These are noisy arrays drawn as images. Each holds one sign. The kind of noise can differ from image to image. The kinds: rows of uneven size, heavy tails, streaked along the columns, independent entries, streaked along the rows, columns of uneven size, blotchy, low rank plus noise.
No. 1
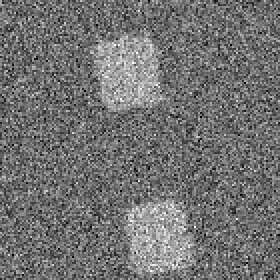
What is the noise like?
independent entries
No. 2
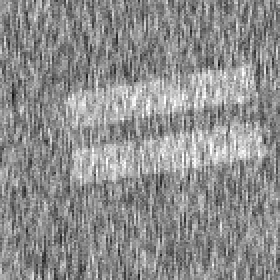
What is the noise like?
streaked along the columns
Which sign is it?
equals sign
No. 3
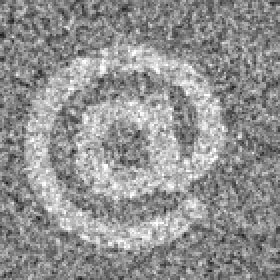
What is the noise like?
blotchy
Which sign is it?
at sign
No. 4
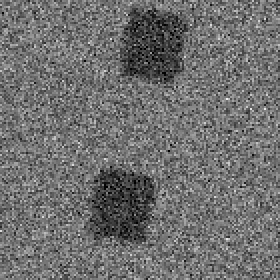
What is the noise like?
independent entries
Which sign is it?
colon
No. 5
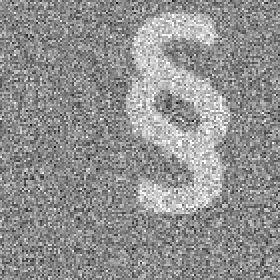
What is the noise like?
low rank plus noise
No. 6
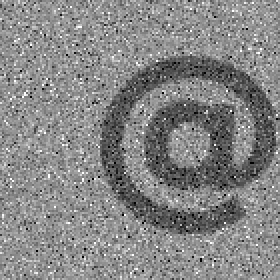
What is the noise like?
heavy tails
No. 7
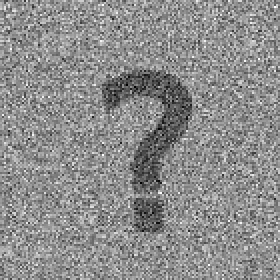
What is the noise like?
low rank plus noise
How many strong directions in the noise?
five to eight
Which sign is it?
question mark
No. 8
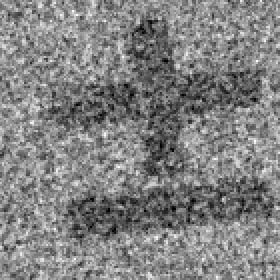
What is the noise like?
blotchy
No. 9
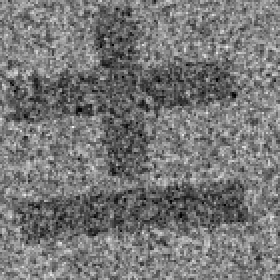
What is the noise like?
blotchy
